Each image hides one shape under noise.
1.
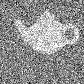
teapot
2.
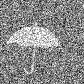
umbrella
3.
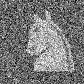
chess knight
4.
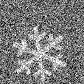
snowflake
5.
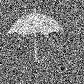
umbrella
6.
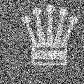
chess queen
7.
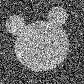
bear's head
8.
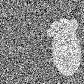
footprint
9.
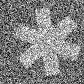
asterisk
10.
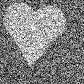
heart
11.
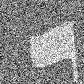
flag
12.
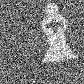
chess bishop
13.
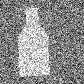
bottle
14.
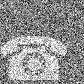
telephone
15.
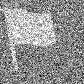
flag
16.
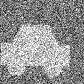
car
